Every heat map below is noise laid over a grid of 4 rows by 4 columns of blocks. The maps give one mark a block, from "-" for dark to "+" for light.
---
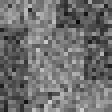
++--
-++-
-++-
-+++
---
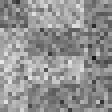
-++-
+---
+++-
+---
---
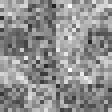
+-++
--+-
+-++
-+--
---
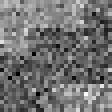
+++-
+---
----
--++
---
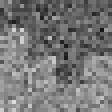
----
+---
++-+
++++
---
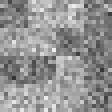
-++-
++--
--+-
+++-
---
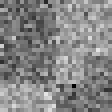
--++
--++
--+-
++--
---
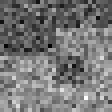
----
--++
++-+
++++
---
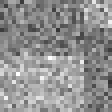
---+
----
+++-
+++-
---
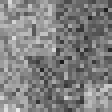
++--
++--
+---
+--+
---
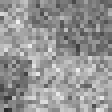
+---
++--
-+++
-+++
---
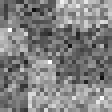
--++
+---
-+--
-+++
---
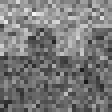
++++
+-+-
----
----
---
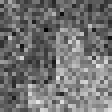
----
--+-
--++
-+++
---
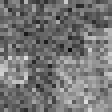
----
---+
+-++
--++
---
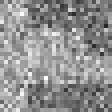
+---
+++-
++++
+---
